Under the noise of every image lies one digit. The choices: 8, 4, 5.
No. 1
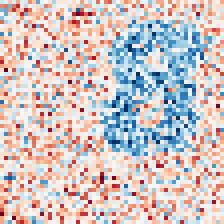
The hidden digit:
8
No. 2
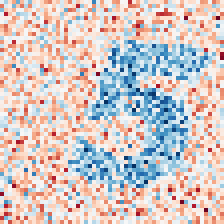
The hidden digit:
5
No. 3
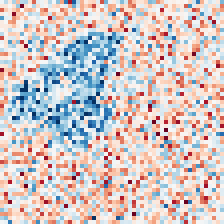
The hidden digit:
4
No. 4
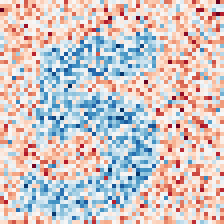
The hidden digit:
5
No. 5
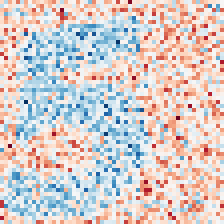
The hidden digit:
5
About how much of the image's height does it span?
nearly all
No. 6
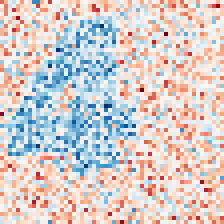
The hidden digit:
4
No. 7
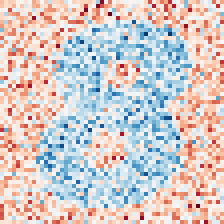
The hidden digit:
8
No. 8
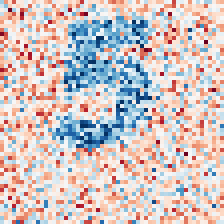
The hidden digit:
5
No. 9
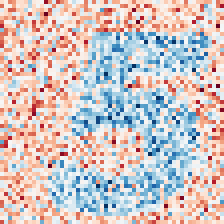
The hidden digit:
5
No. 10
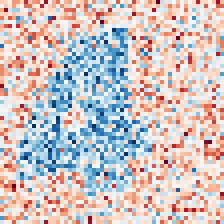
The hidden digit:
4
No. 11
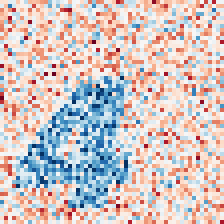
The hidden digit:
4
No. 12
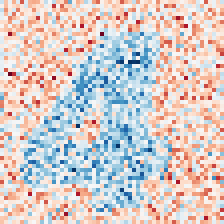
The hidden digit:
4
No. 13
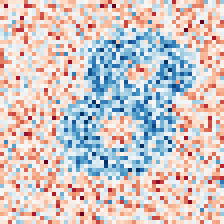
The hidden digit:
8
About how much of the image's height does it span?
two thirds
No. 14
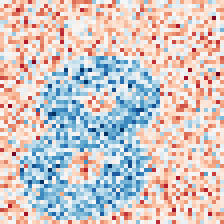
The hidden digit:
8
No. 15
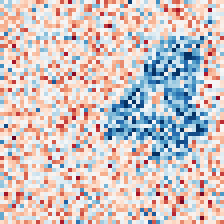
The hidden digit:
4
